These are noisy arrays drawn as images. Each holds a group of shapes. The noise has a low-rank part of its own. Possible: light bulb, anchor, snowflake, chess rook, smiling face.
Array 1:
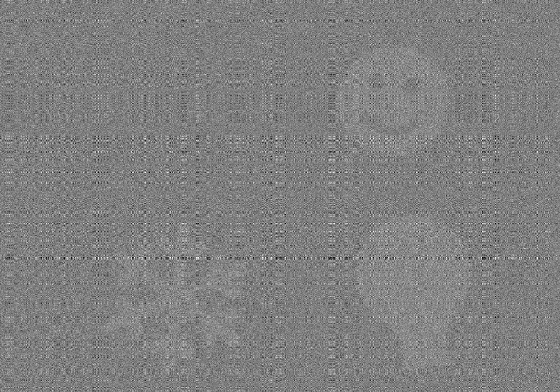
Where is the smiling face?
top right
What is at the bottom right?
light bulb
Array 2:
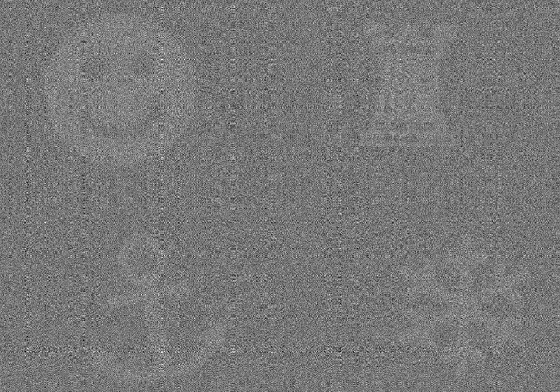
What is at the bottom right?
snowflake
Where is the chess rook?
top right
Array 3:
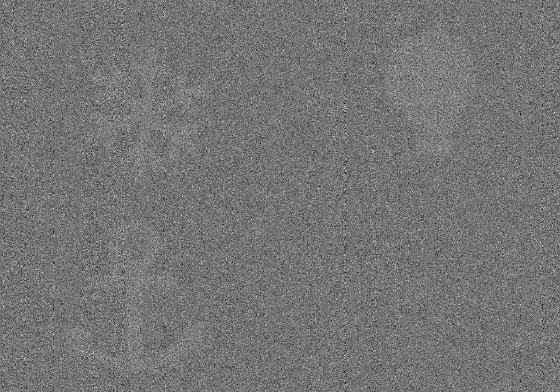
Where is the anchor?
bottom left
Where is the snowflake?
top left
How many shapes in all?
3
